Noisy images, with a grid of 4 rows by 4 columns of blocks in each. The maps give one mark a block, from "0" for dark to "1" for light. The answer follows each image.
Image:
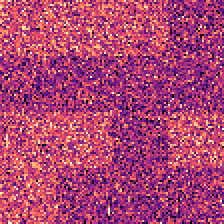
1 1 1 0
0 0 0 0
1 1 0 1
1 0 0 0
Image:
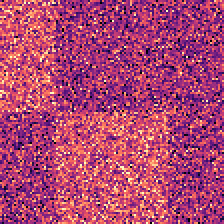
1 0 0 0
1 0 0 0
0 1 1 0
0 1 1 0
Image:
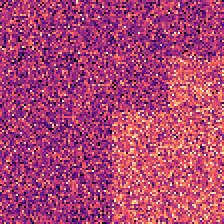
0 0 0 0
0 0 0 1
0 0 1 1
0 0 1 1
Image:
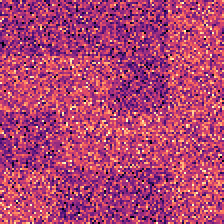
0 0 0 1
1 1 0 1
0 1 1 1
1 0 0 1
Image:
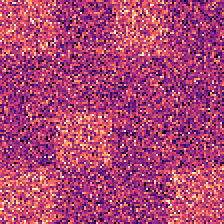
1 0 1 0
0 0 0 0
0 1 0 0
1 0 0 1
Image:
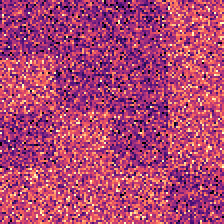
0 0 0 1
1 0 0 1
0 1 0 1
1 1 1 0
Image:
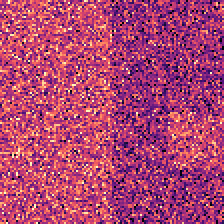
1 1 0 0
1 1 0 0
1 1 0 1
1 1 0 0
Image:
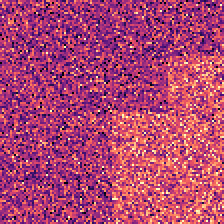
0 0 0 0
0 0 0 1
0 0 1 1
0 0 1 1
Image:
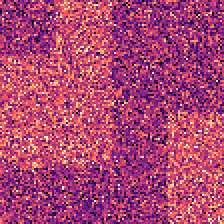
0 1 0 0
1 1 0 0
1 1 0 1
0 0 0 1
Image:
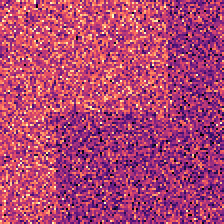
1 1 1 0
1 1 1 0
1 0 0 0
1 0 0 0
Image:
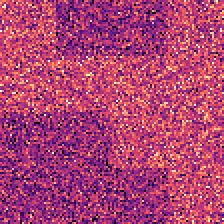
1 0 0 1
1 1 1 1
0 0 1 1
0 0 0 1
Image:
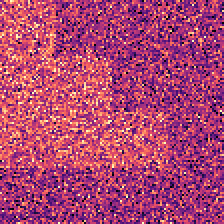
1 0 0 0
1 1 0 0
1 1 1 0
0 0 0 0
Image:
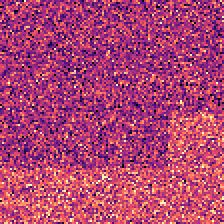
0 0 0 0
0 0 0 0
0 0 0 1
1 1 1 1
